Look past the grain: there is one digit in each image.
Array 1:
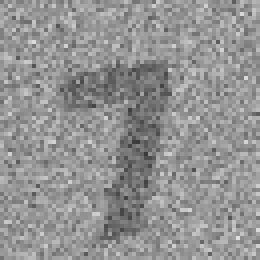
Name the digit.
7
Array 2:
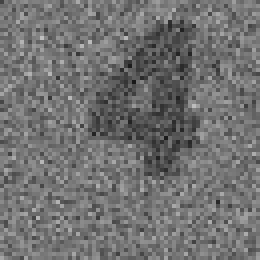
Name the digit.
4
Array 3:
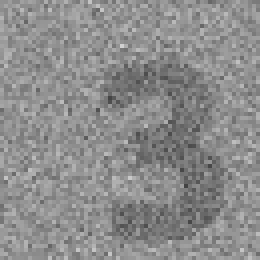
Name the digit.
3
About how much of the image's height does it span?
two thirds
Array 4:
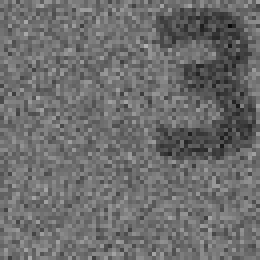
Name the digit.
3
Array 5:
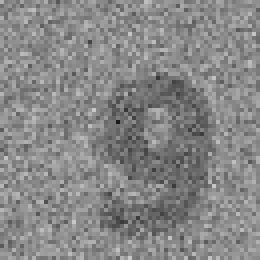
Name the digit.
9
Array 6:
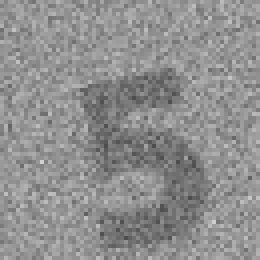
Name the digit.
5
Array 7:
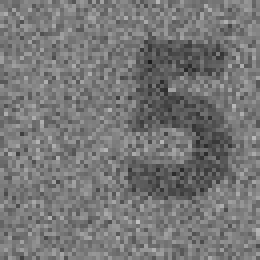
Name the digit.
5
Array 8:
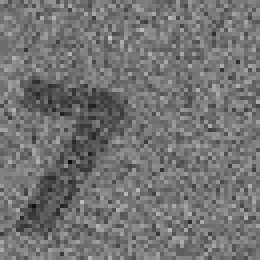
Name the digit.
7
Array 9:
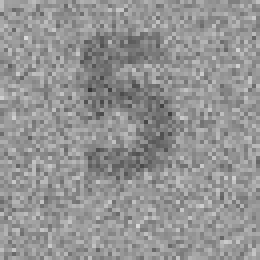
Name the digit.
5
